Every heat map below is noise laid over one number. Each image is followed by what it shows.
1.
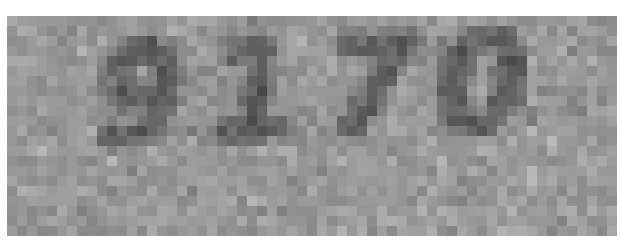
9170
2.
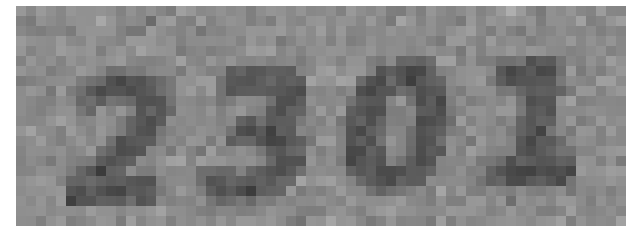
2301
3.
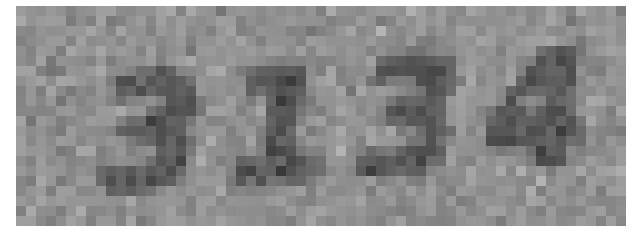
3134
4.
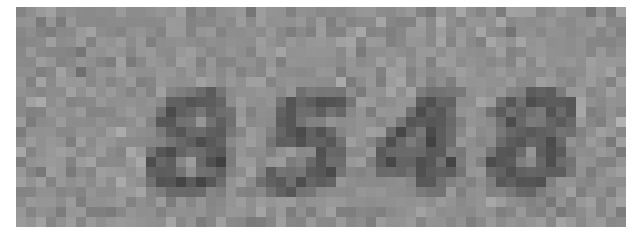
8548
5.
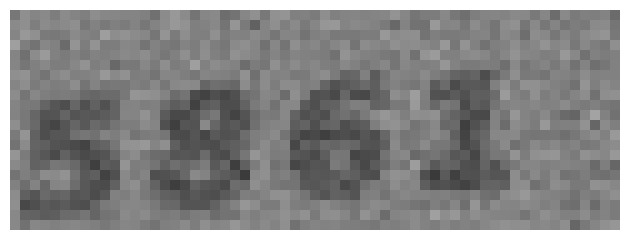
5861
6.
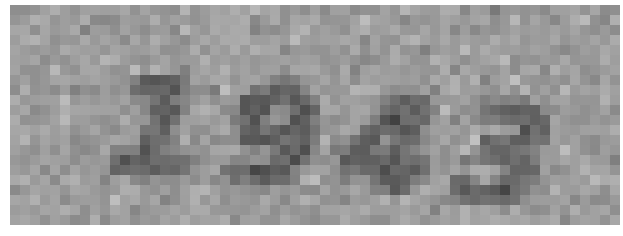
1943
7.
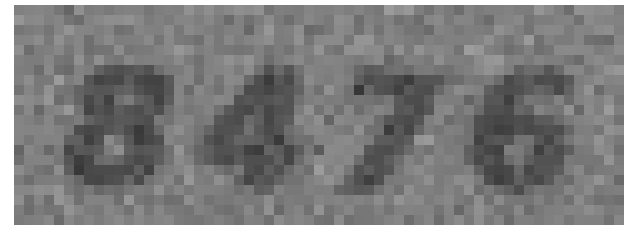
8476
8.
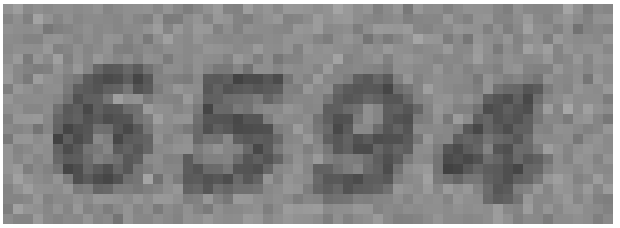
6594
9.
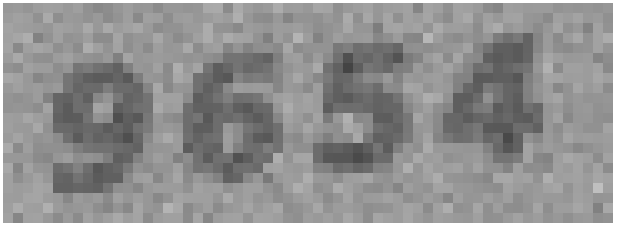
9654
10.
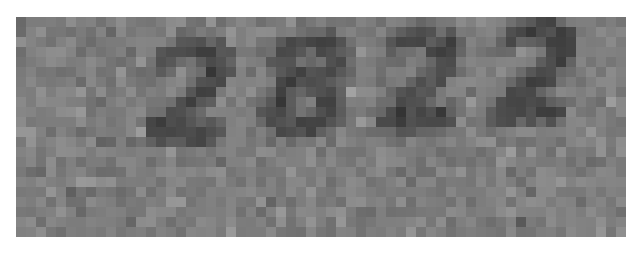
2822
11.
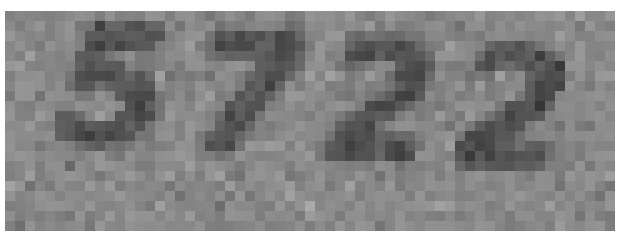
5722
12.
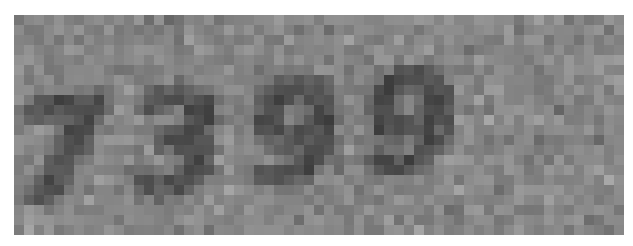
7399
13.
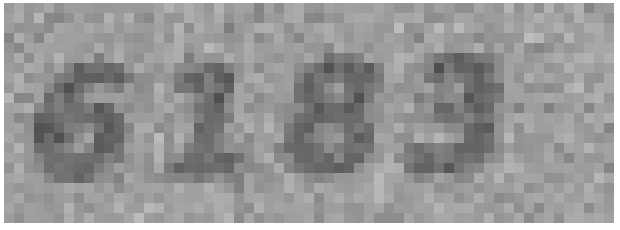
6183
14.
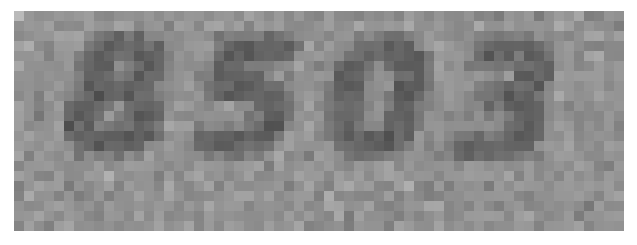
8503
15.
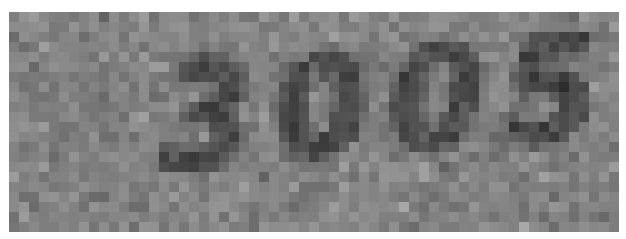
3005
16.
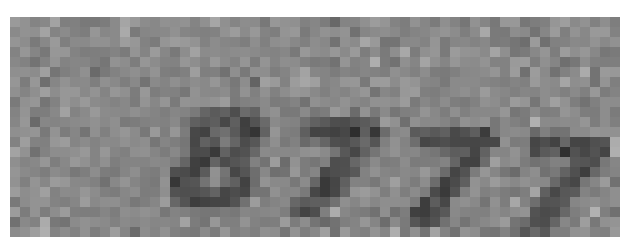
8777
